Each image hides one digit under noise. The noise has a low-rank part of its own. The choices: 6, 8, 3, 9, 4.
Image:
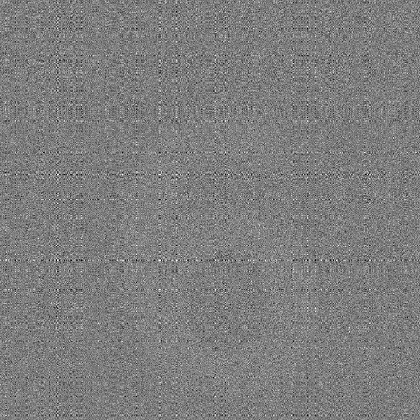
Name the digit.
6
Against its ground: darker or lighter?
lighter
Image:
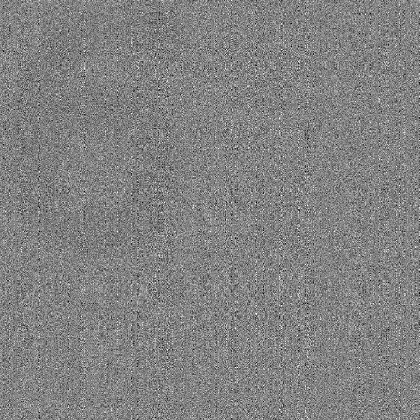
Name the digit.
6
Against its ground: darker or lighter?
darker
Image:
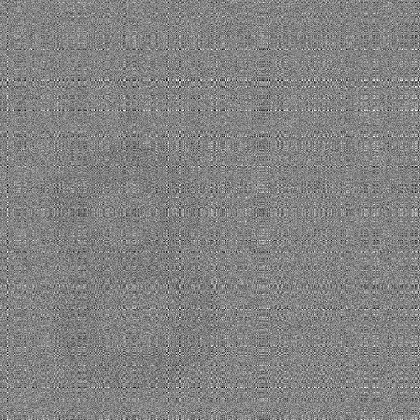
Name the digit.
8
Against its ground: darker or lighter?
darker
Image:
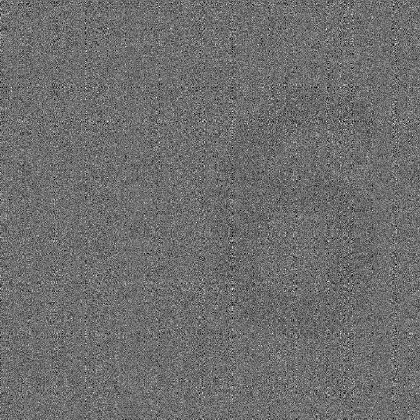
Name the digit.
6
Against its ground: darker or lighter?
darker
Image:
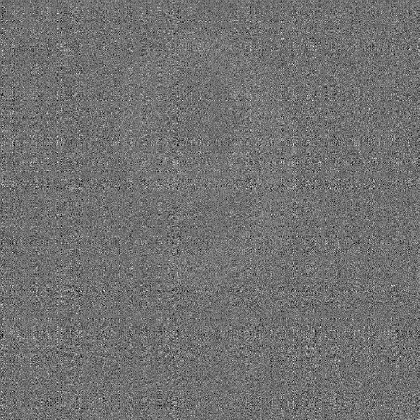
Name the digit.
9
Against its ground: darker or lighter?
lighter
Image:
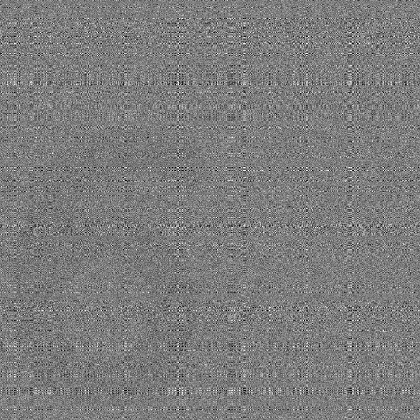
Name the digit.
6
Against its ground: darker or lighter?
darker
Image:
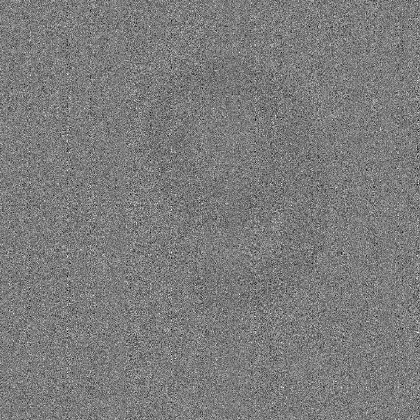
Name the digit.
9
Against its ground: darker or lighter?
darker
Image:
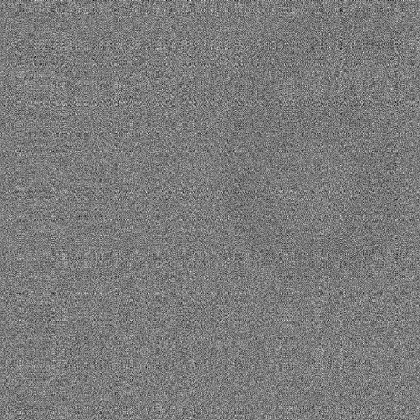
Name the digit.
6
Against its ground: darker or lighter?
darker
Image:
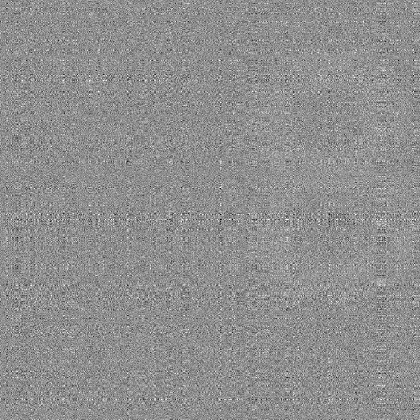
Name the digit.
8
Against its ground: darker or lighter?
lighter
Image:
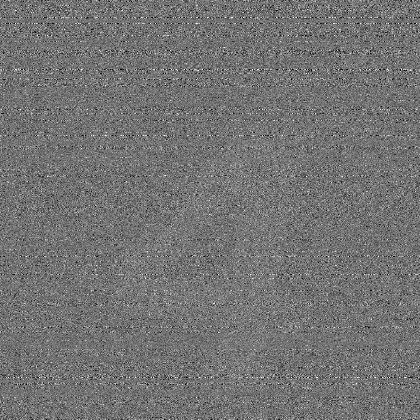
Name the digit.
4
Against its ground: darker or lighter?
lighter
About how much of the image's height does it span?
two thirds
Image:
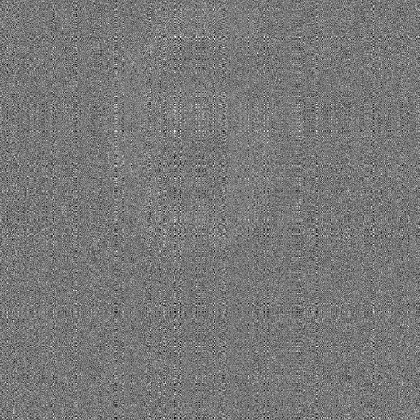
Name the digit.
6
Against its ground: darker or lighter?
lighter
